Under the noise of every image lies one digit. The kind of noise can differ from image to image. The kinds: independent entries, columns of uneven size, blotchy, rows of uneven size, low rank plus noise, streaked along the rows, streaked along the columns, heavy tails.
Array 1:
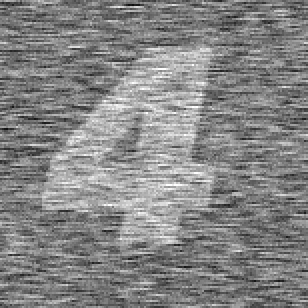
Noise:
streaked along the rows
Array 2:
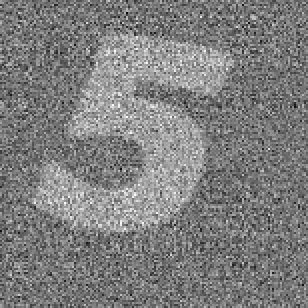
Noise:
low rank plus noise
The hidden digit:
5
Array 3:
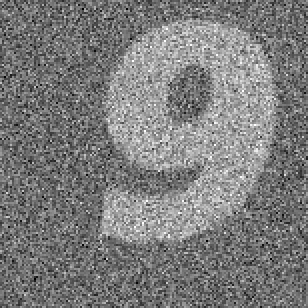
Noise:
independent entries
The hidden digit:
9
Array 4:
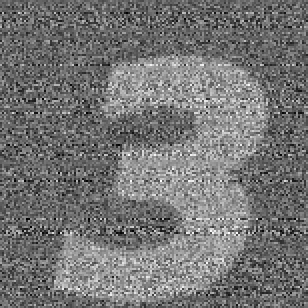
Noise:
rows of uneven size
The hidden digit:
3
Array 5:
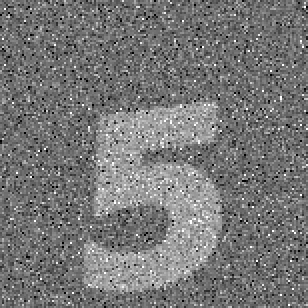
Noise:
heavy tails
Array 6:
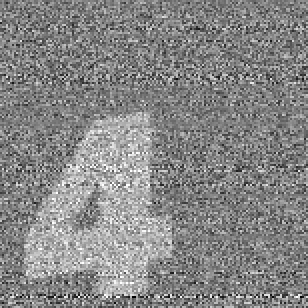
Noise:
rows of uneven size
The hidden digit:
4
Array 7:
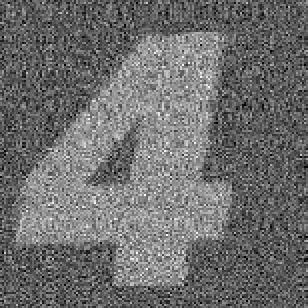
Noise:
low rank plus noise
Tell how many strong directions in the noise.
two
